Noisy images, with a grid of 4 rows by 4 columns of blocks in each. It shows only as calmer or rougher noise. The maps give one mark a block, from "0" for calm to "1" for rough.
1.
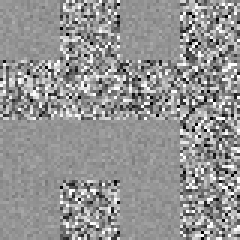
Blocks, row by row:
0 1 0 1
1 1 1 1
0 0 0 1
0 1 0 1
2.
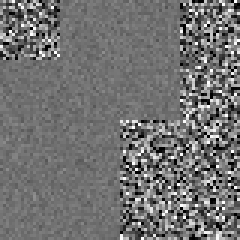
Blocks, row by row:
1 0 0 1
0 0 0 1
0 0 1 1
0 0 1 1
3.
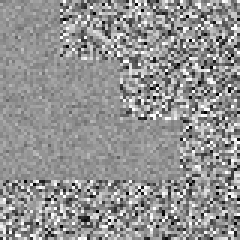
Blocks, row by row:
0 1 1 1
0 0 1 1
0 0 0 1
1 1 1 1
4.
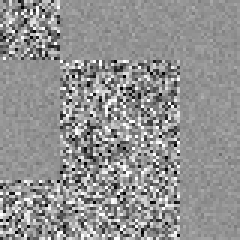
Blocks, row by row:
1 0 0 0
0 1 1 0
0 1 1 0
1 1 1 0
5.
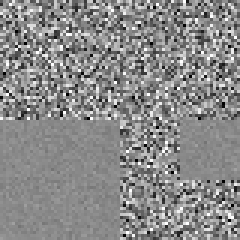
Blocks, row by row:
1 1 1 1
1 1 1 1
0 0 1 0
0 0 1 1
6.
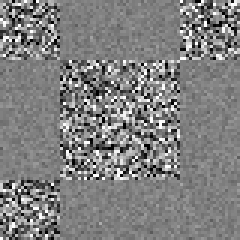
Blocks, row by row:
1 0 0 1
0 1 1 0
0 1 1 0
1 0 0 0
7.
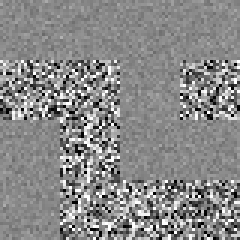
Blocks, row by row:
0 0 0 0
1 1 0 1
0 1 0 0
0 1 1 1
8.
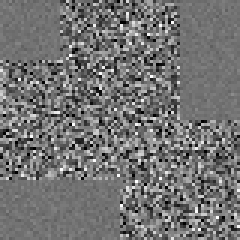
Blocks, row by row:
0 1 1 0
1 1 1 0
1 1 1 1
0 0 1 1
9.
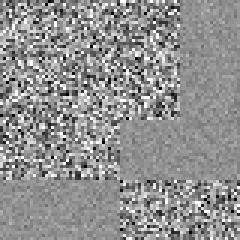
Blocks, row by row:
1 1 1 0
1 1 1 0
1 1 0 0
0 0 1 1
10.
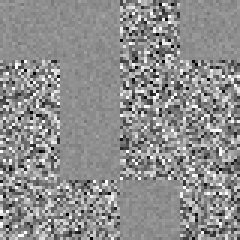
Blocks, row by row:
0 0 1 0
1 0 1 1
1 0 1 1
1 1 0 1
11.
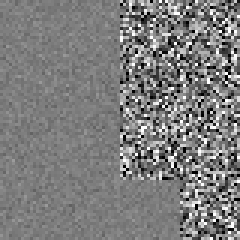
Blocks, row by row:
0 0 1 1
0 0 1 1
0 0 1 1
0 0 0 1
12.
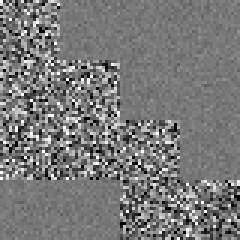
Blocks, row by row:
1 0 0 0
1 1 0 0
1 1 1 0
0 0 1 1
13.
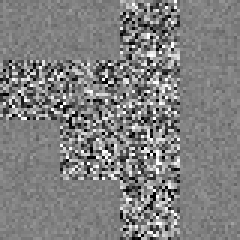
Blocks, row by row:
0 0 1 0
1 1 1 0
0 1 1 0
0 0 1 0
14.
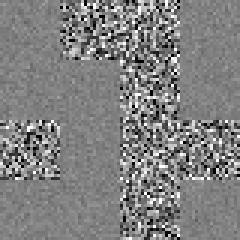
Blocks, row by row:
0 1 1 0
0 0 1 0
1 0 1 1
0 0 1 0
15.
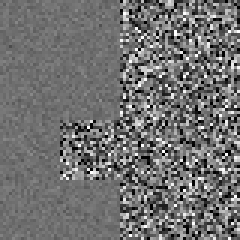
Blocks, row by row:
0 0 1 1
0 0 1 1
0 1 1 1
0 0 1 1
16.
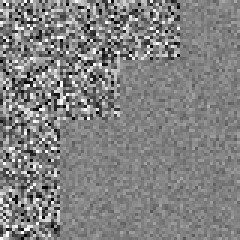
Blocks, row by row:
1 1 1 0
1 1 0 0
1 0 0 0
1 0 0 0
